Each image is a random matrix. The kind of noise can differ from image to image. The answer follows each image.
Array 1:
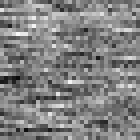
streaked along the rows
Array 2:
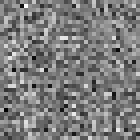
low rank plus noise
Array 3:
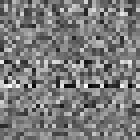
rows of uneven size
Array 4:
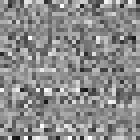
rows of uneven size
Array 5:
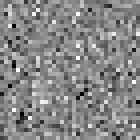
heavy tails
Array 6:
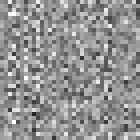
columns of uneven size
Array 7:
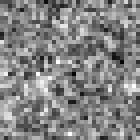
blotchy
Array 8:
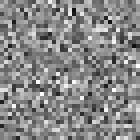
independent entries
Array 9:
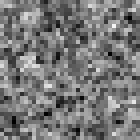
blotchy
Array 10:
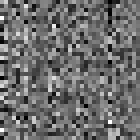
columns of uneven size
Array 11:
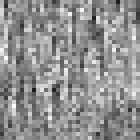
streaked along the columns
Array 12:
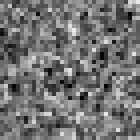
blotchy
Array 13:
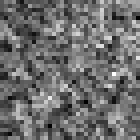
blotchy
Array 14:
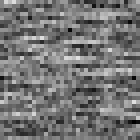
streaked along the rows
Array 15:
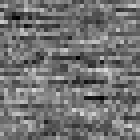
streaked along the rows
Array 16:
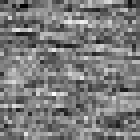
streaked along the rows
